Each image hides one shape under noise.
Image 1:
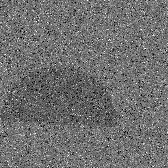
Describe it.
dark half disc
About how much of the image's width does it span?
two thirds
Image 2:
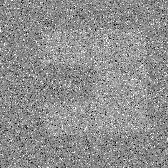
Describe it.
light square with a notch
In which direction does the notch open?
left
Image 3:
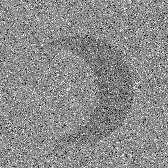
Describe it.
dark crescent
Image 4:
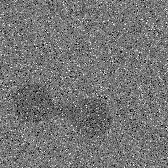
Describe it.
dark dumbbell
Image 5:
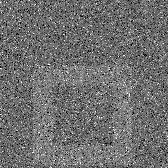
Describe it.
light square frame
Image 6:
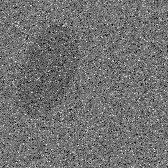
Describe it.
dark ellipse
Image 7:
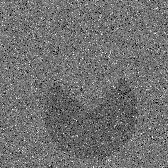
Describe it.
dark disc with a wedge cut out
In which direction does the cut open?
up
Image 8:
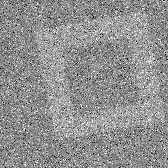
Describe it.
light square frame
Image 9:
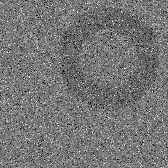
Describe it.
dark ring
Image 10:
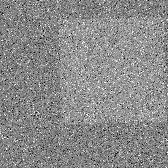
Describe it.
light square
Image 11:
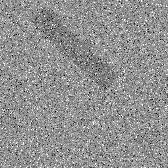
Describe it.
dark bar
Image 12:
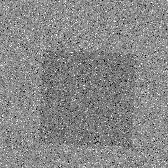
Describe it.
dark square
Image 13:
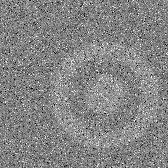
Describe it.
light bullseye
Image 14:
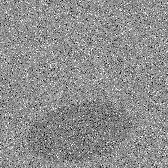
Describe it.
dark ellipse
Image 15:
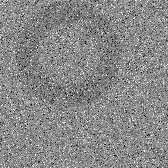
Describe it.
dark ring
